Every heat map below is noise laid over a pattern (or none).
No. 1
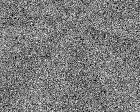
spokes from one point
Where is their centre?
top middle
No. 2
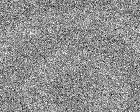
rings round one point
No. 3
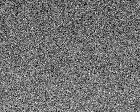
a smooth slope
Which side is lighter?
bottom
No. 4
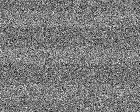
horizontal stripes
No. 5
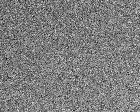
a smooth slope
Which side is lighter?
bottom right
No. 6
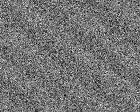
diagonal stripes
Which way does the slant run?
top left to bottom right
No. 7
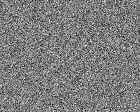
only noise
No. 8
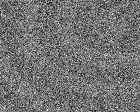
rings round one point
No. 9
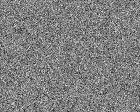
only noise
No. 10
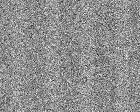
vertical stripes
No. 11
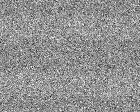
horizontal stripes
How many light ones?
2
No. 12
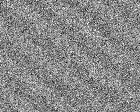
diagonal stripes
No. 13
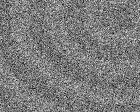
rings round one point
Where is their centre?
top right
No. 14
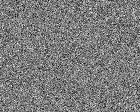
only noise
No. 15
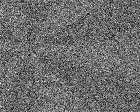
spokes from one point
